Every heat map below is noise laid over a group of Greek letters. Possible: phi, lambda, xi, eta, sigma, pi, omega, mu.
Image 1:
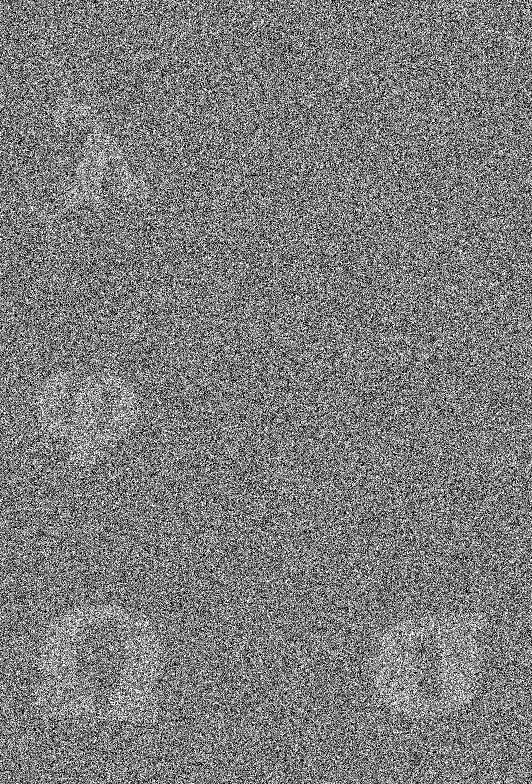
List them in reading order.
top left: lambda; middle left: phi; bottom left: omega; bottom right: sigma
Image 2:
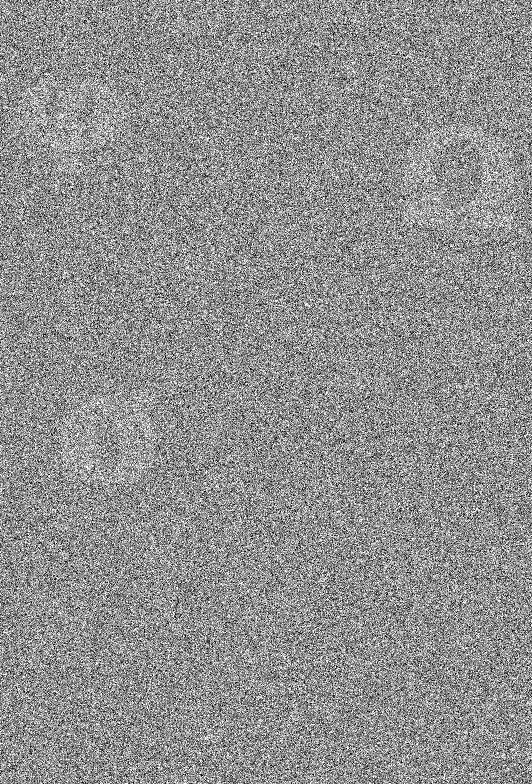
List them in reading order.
top left: phi; top right: omega; middle left: sigma
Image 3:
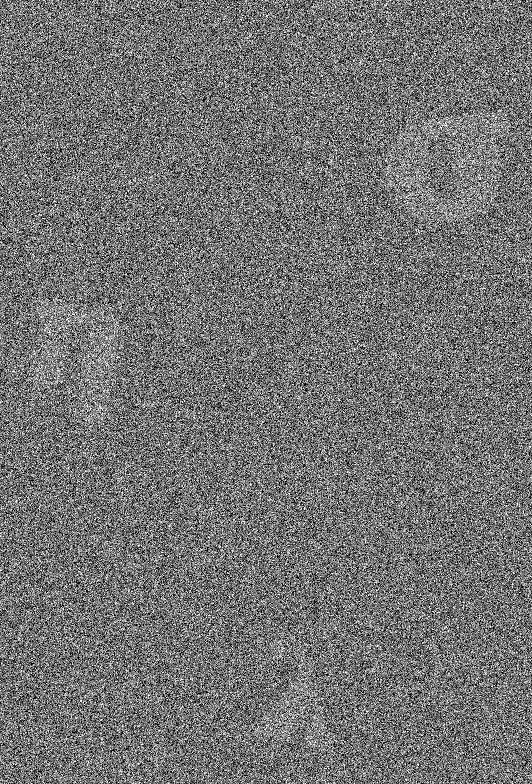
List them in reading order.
top right: sigma; middle left: eta; bottom middle: lambda
